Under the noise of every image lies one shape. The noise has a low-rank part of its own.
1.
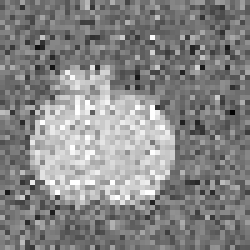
apple
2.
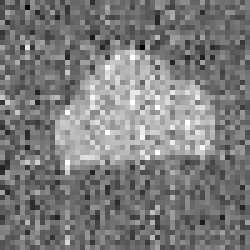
cloud
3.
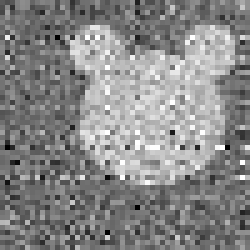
bear's head
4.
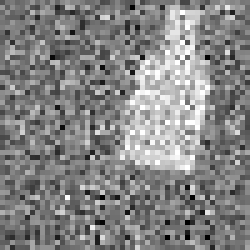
bottle
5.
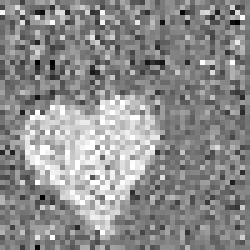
heart
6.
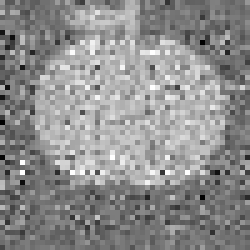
apple
